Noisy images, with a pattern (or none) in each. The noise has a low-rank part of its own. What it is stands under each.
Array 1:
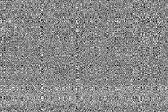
one horizontal stripe
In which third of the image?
bottom
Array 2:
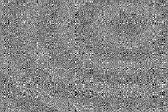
rings round one point
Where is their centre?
top right
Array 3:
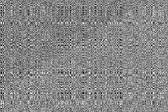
a sharp edge
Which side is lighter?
bottom right
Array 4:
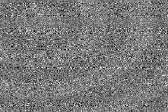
rings round one point
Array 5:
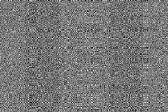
vertical stripes
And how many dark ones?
2
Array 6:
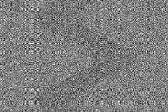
a wavy band
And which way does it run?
top to bottom
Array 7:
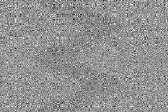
a wavy band
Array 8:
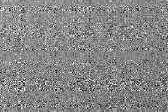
a smooth slope
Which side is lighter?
top left
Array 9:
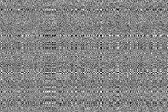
horizontal stripes
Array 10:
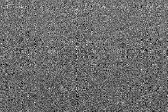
a smooth slope
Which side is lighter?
top
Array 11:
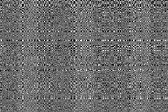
vertical stripes
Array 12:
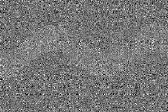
a wavy band
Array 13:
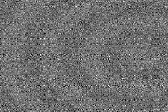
rings round one point
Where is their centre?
middle right
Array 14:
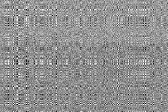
a sharp edge
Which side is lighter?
top
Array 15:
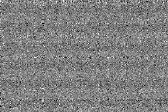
horizontal stripes
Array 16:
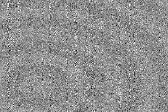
rings round one point
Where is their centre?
bottom left
